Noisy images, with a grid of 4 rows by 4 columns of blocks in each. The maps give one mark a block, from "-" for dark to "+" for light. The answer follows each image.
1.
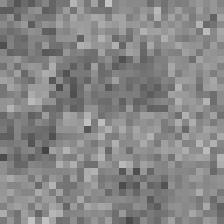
-+++
+--+
-+++
++-+
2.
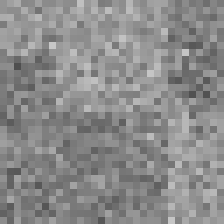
+++-
-++-
---+
---+
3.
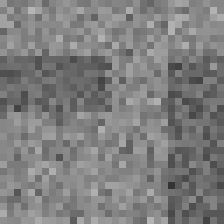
++++
--+-
+++-
+++-
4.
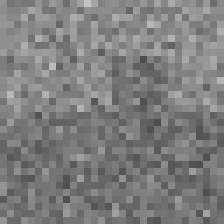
++++
++-+
----
----
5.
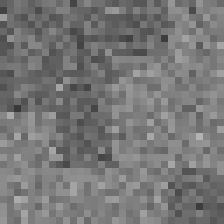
---+
--++
+-++
+++-
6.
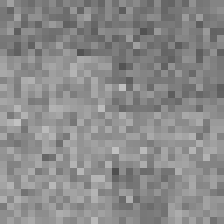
----
++--
++++
++-+
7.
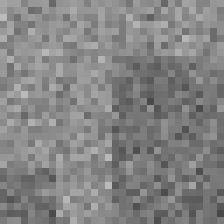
++++
++--
++--
-+--
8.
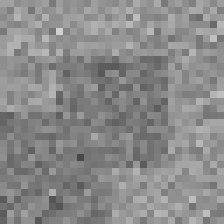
++++
+--+
---+
--++
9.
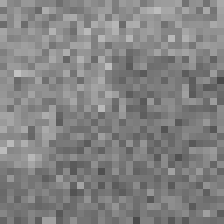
++++
++--
+---
----
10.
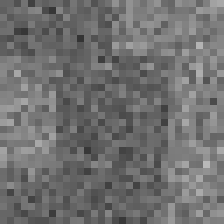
--++
+--+
+--+
---+
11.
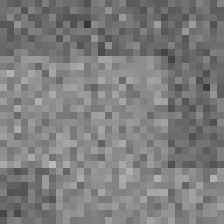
----
+++-
+++-
-+++
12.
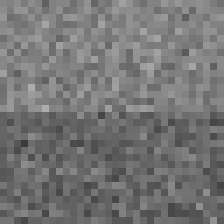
++++
++++
----
----
